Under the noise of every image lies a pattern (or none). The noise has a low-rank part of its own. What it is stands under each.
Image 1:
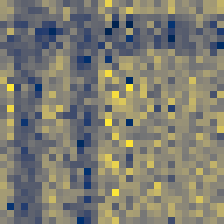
bands of rows crossing bands of columns
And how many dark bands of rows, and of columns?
1 and 2
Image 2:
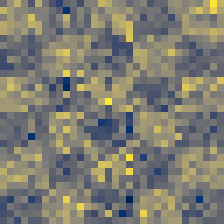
a checkerboard
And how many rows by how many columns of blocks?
6 by 5
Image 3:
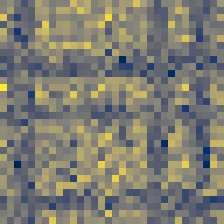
bands of rows crossing bands of columns
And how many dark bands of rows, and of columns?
3 and 3
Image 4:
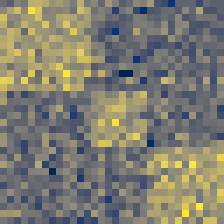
blocks along the diagonal
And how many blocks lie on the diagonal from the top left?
3
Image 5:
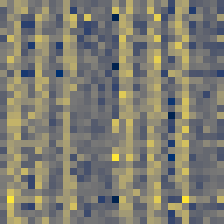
bands of columns
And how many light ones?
6
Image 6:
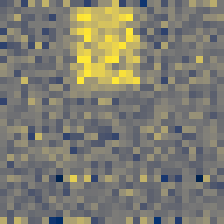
one block
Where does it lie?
top middle
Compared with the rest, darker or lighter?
lighter
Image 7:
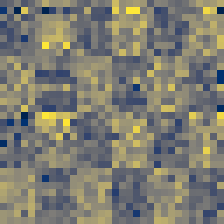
a checkerboard
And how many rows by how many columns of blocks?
4 by 6
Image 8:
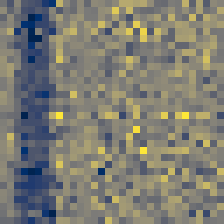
one band of columns
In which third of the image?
left
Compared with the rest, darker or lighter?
darker
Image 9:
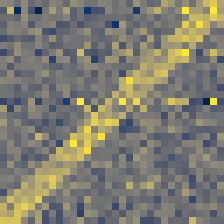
a diagonal band
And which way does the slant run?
bottom left to top right
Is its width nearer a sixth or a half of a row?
a sixth
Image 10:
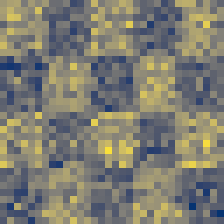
a checkerboard
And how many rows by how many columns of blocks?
4 by 5
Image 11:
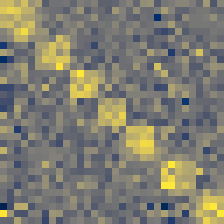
blocks along the diagonal
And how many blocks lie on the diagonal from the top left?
7
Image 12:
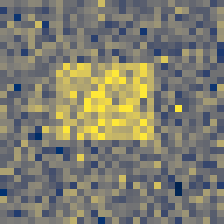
one block
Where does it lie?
centre
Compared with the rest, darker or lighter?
lighter
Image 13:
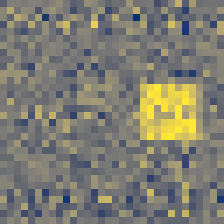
one block
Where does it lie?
middle right
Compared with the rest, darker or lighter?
lighter
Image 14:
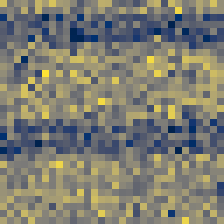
bands of rows
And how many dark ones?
2
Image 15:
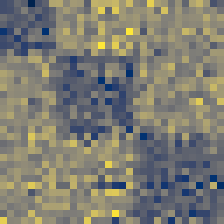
blocks along the diagonal
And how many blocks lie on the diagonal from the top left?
3
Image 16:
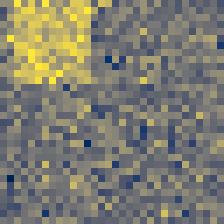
one block
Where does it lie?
top left
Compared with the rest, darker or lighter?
lighter
